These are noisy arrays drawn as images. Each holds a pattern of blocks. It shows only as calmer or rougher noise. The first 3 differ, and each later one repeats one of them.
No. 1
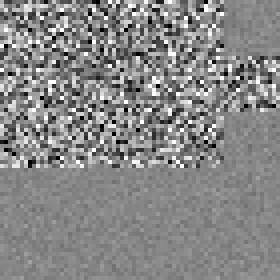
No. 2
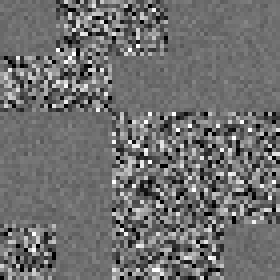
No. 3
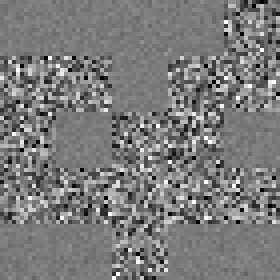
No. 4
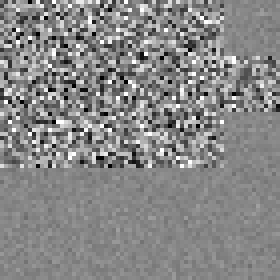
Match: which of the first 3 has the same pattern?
1
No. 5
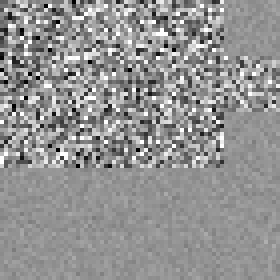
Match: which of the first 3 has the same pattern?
1
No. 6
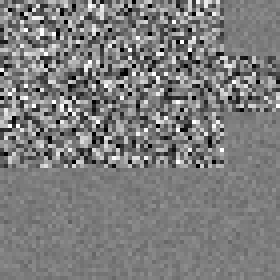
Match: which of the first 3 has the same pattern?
1
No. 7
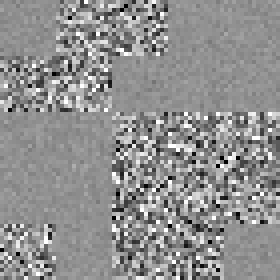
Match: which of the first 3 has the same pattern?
2
